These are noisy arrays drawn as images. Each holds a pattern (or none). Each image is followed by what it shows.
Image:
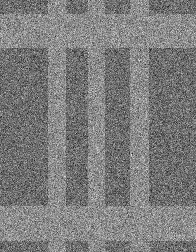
bands of rows crossing bands of columns
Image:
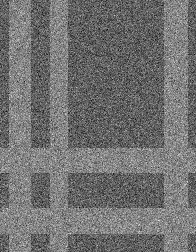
bands of rows crossing bands of columns
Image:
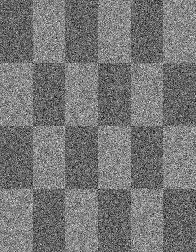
a checkerboard
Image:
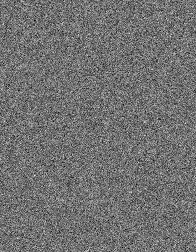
only noise
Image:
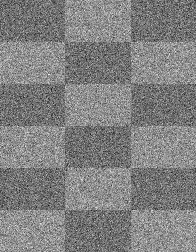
a checkerboard
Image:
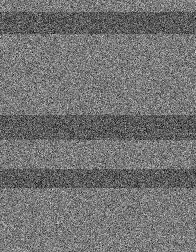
bands of rows
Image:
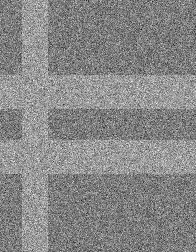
bands of rows crossing bands of columns
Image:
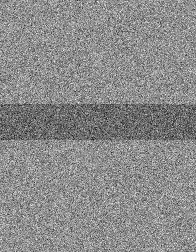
one band of rows
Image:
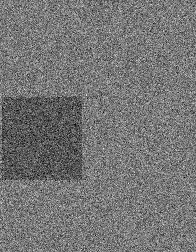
one block
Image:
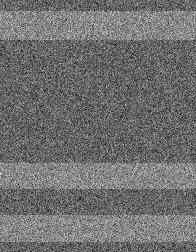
bands of rows
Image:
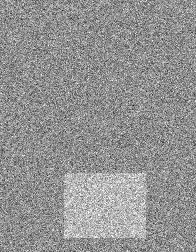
one block
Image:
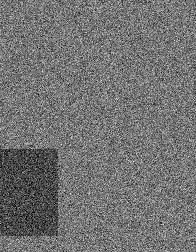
one block
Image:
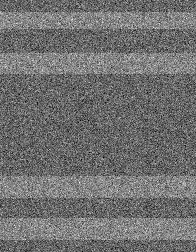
bands of rows
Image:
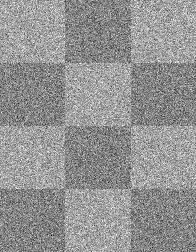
a checkerboard
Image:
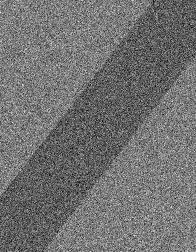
a diagonal band
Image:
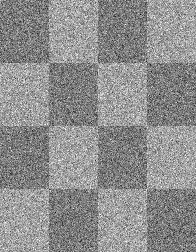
a checkerboard
